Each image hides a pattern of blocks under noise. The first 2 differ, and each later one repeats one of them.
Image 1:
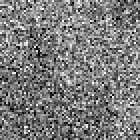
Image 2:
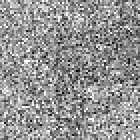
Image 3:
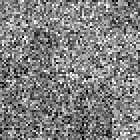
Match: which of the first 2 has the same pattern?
1
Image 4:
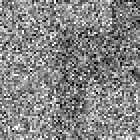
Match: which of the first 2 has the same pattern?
2
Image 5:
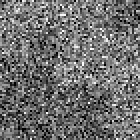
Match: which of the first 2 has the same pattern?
1
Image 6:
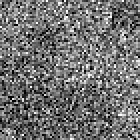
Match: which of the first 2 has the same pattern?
1
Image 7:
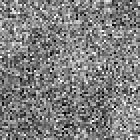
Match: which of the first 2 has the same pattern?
1
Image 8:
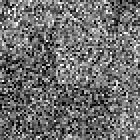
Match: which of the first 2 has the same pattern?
1
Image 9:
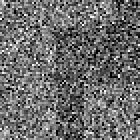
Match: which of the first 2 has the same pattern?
2
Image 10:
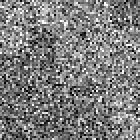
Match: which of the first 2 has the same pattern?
1
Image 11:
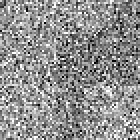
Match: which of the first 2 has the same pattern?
2
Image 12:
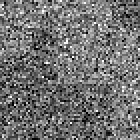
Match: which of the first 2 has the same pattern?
1
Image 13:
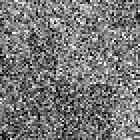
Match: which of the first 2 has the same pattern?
1
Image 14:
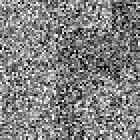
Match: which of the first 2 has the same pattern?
2
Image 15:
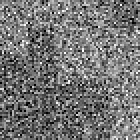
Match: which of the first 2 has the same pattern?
1
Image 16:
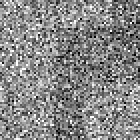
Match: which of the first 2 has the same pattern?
2
